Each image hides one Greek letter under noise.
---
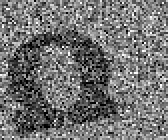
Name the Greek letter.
omega
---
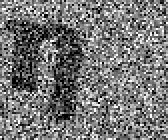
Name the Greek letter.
eta
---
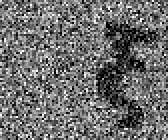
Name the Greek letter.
xi
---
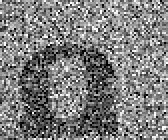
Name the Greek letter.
omega
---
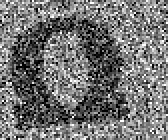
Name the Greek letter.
omega
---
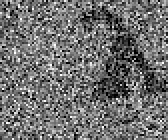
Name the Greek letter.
lambda
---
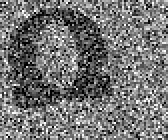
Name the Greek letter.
omega
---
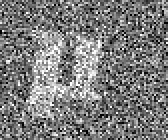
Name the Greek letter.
mu
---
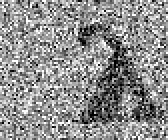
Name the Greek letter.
lambda
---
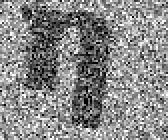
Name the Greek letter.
eta
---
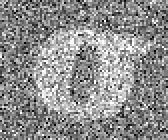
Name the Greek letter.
sigma
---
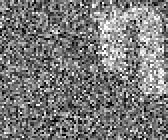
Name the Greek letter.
eta
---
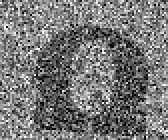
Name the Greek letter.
omega
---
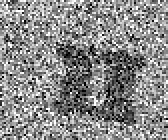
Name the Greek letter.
pi
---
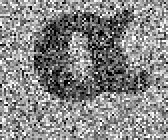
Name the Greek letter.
alpha
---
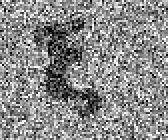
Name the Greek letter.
xi
